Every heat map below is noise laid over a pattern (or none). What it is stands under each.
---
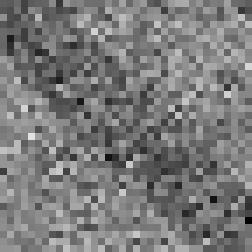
a diagonal band
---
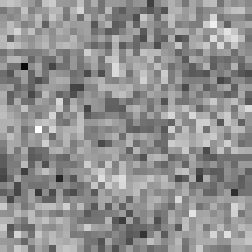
a checkerboard
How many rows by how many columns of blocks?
5 by 3
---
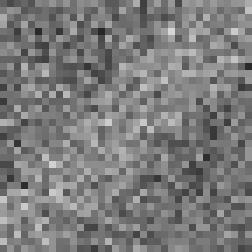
a diagonal band
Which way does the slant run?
bottom left to top right
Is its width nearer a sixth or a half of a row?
a half
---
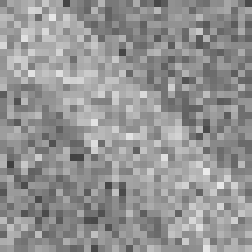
a diagonal band
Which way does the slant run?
top left to bottom right
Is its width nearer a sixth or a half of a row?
a half
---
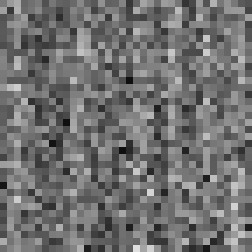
bands of columns
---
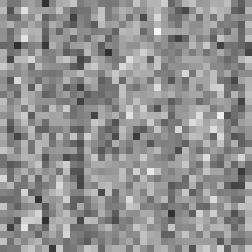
bands of columns
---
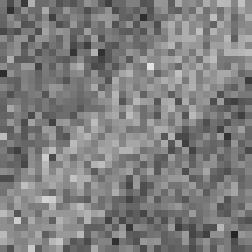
a diagonal band
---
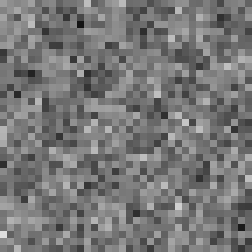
a checkerboard
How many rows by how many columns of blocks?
5 by 6
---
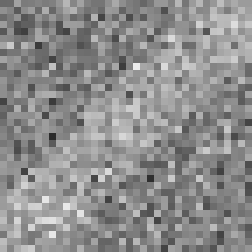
a diagonal band
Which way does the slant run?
bottom left to top right
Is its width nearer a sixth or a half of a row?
a half
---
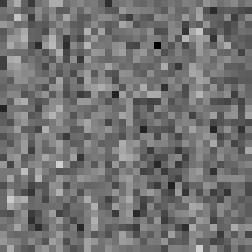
bands of columns
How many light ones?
5
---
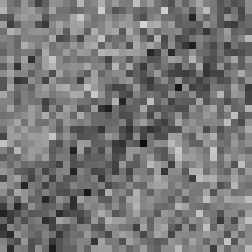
a diagonal band
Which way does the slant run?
bottom left to top right
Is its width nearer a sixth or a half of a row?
a half
